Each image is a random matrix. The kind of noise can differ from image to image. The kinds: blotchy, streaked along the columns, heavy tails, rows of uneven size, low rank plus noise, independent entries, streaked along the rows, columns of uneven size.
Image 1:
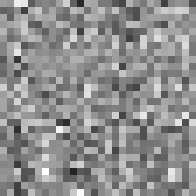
low rank plus noise
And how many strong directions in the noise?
three or four
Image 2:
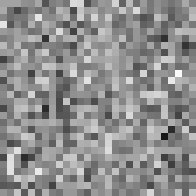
independent entries
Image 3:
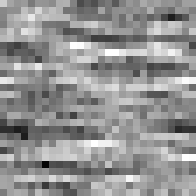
streaked along the rows
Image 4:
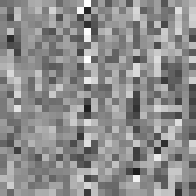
columns of uneven size
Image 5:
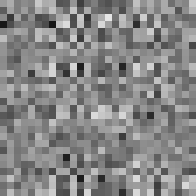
low rank plus noise
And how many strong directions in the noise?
one
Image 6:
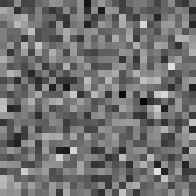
independent entries
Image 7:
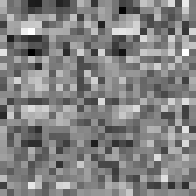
low rank plus noise
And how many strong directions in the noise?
one
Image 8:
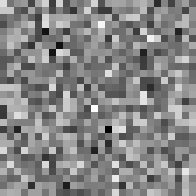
independent entries
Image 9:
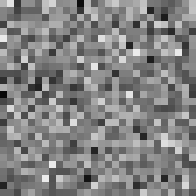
independent entries
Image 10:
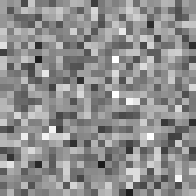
independent entries
